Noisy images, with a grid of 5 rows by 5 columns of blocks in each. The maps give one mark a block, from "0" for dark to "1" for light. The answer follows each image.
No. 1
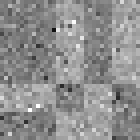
0 0 1 0 1
0 0 1 0 1
0 0 1 0 1
1 1 0 1 0
0 0 1 1 0
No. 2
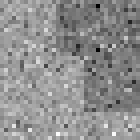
1 1 0 0 0
1 1 0 0 0
1 1 1 0 0
1 1 1 0 0
1 1 1 1 1
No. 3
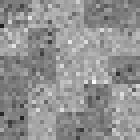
0 1 1 0 0
1 0 1 1 1
0 0 1 1 0
0 1 1 0 1
0 1 0 0 1
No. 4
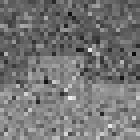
0 0 0 0 0
0 0 0 0 0
0 1 1 0 0
1 1 1 1 1
1 1 1 1 1
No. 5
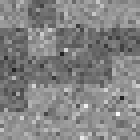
1 0 1 1 1
0 1 0 0 0
0 0 0 0 1
0 1 1 1 1
1 1 1 1 1
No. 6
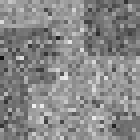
1 1 1 0 0
0 0 1 0 0
0 0 1 1 1
0 1 1 1 1
0 1 1 1 0
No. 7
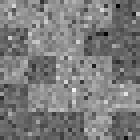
1 1 1 1 0
0 1 1 0 0
1 0 1 1 0
0 1 1 1 1
0 0 0 1 0
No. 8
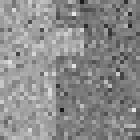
1 1 0 0 0
1 1 1 0 0
1 1 0 0 0
1 1 0 0 0
1 1 0 0 0
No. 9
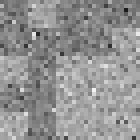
0 1 0 0 0
0 0 0 0 1
1 0 1 1 1
0 0 1 1 1
1 0 1 1 1
